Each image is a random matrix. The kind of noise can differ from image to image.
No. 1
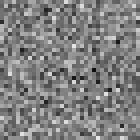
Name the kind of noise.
independent entries
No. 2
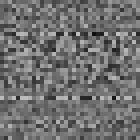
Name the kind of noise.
rows of uneven size
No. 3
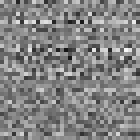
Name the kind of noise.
rows of uneven size
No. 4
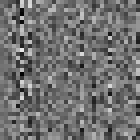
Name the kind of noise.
columns of uneven size
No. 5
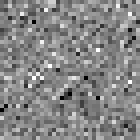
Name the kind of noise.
heavy tails
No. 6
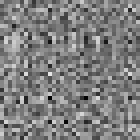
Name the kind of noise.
low rank plus noise
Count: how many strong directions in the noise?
two
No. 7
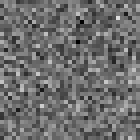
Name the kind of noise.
independent entries
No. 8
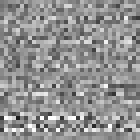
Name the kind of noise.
rows of uneven size
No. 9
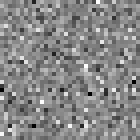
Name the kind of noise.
heavy tails
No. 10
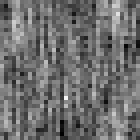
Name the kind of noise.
streaked along the columns
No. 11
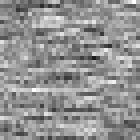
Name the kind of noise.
streaked along the rows
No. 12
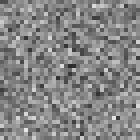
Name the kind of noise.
independent entries
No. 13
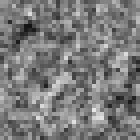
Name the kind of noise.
blotchy
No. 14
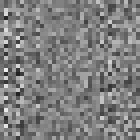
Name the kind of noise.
columns of uneven size
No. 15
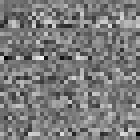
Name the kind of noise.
rows of uneven size
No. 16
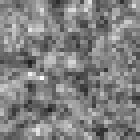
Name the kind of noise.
blotchy
